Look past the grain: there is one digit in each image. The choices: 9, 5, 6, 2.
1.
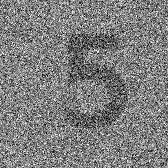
dark 5
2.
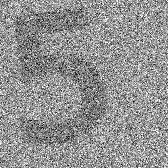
dark 5
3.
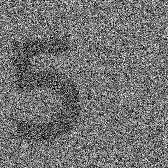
dark 5
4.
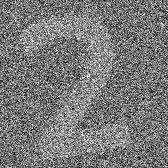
light 2
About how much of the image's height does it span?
nearly all
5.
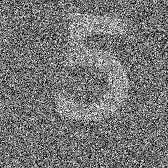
light 5
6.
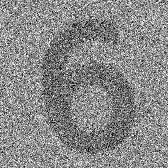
dark 6
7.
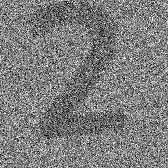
dark 2
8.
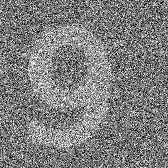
light 9
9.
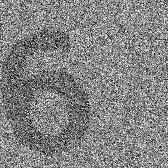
dark 6
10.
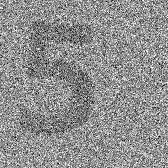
dark 5
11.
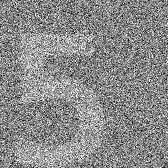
light 5
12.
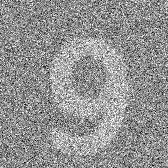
light 9
